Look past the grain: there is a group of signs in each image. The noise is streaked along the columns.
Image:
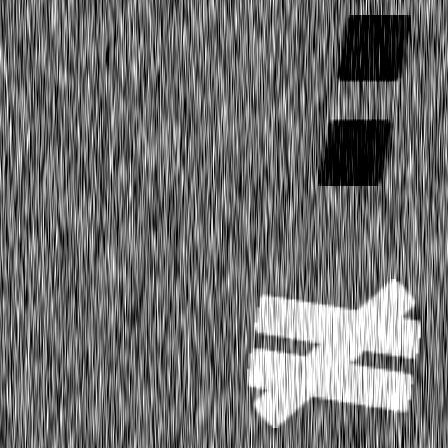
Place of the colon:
top right
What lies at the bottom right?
not-equal sign
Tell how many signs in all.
2
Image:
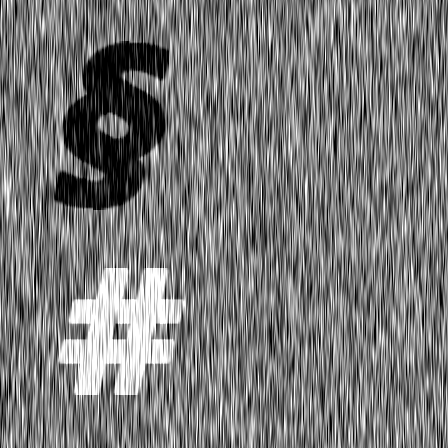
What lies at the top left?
section sign
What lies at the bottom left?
hash sign
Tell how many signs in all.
2
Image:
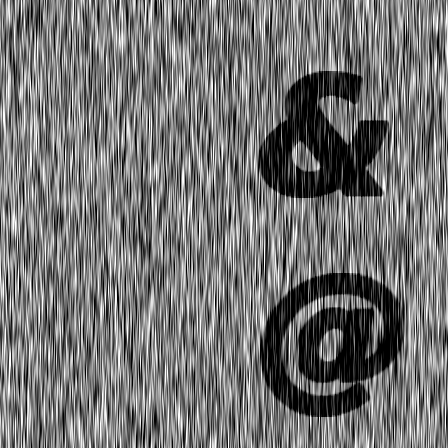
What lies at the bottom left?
nothing
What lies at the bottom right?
at sign
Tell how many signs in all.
2
